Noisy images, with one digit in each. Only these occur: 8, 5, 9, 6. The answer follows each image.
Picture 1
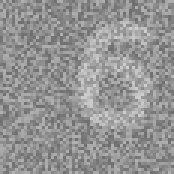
6
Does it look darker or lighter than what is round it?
lighter
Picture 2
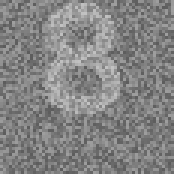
8
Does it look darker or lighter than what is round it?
lighter
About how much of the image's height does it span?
two thirds
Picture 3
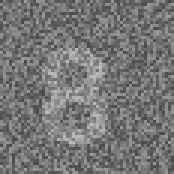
8
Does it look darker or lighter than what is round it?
lighter
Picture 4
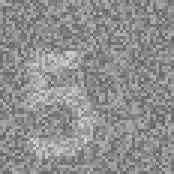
5
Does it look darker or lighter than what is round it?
lighter
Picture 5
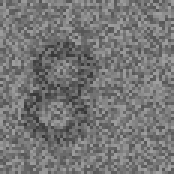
8
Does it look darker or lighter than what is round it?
darker
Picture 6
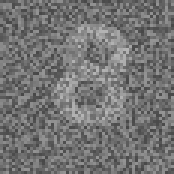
8
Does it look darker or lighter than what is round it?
lighter
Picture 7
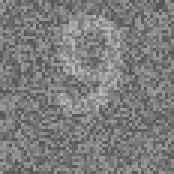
9
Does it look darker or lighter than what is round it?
lighter
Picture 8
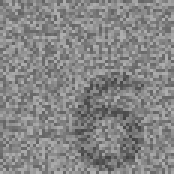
6
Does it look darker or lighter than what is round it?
darker
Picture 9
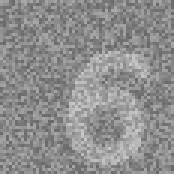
6
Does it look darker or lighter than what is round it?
lighter
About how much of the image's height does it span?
two thirds
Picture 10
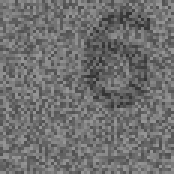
6
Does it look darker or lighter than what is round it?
darker
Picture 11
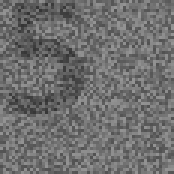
5
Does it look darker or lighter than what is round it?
darker
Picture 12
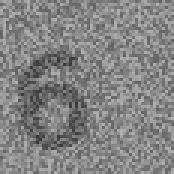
6
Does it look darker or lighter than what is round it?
darker
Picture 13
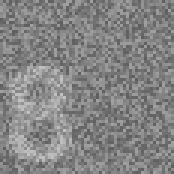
8
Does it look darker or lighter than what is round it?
lighter
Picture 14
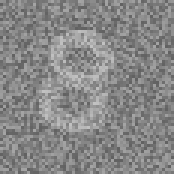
8
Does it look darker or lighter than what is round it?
lighter
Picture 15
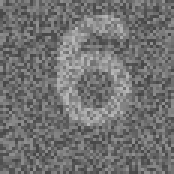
6
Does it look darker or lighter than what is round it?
lighter
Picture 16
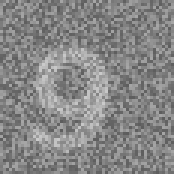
9
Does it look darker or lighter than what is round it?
lighter
